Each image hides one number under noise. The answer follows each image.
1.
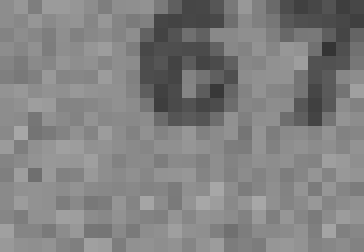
67
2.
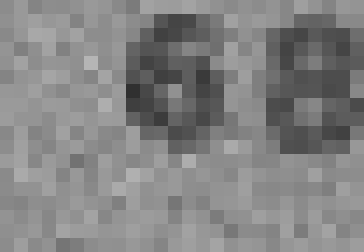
68
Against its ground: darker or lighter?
darker
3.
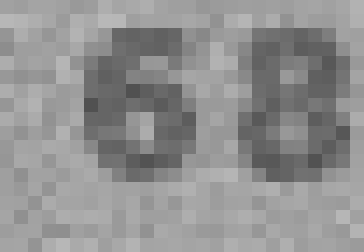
68
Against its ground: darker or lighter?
darker
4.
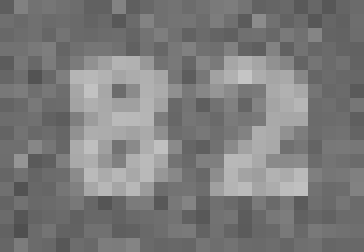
82
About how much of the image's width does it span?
two thirds
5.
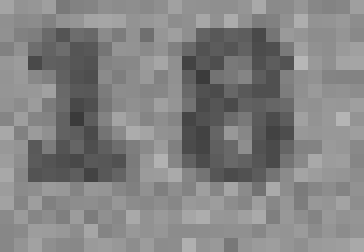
18
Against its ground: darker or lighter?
darker
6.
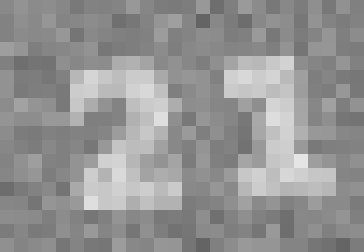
21
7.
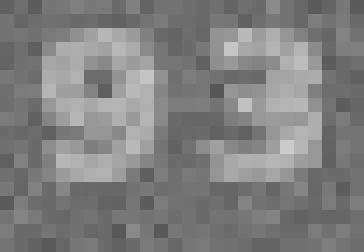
93
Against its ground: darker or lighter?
lighter
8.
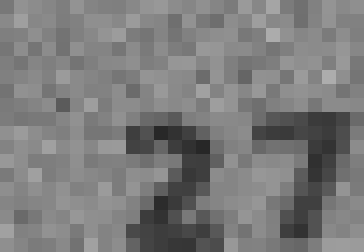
27
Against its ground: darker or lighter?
darker
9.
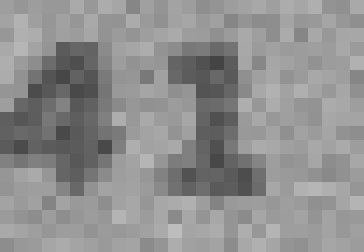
41
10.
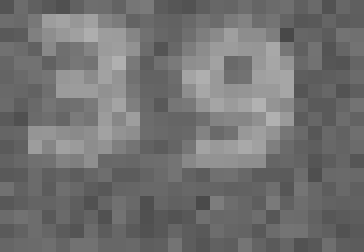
39
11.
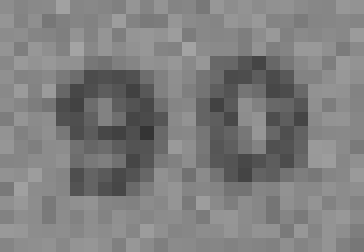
90
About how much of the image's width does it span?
two thirds
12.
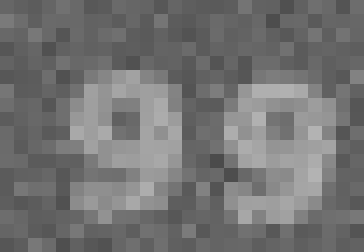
99
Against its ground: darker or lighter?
lighter
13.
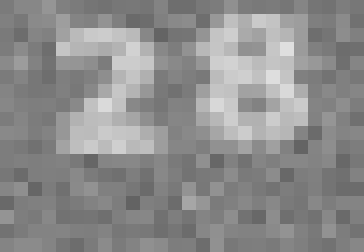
28
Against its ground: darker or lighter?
lighter
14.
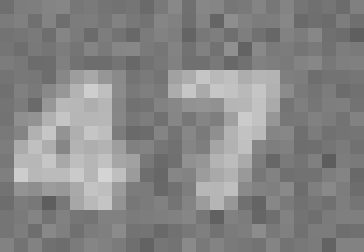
47
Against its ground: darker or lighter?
lighter
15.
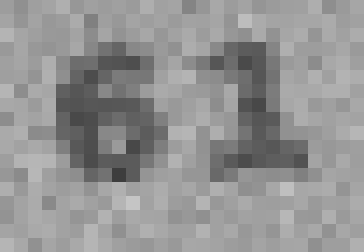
61
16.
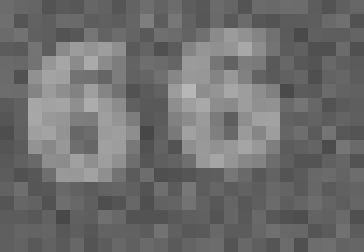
66
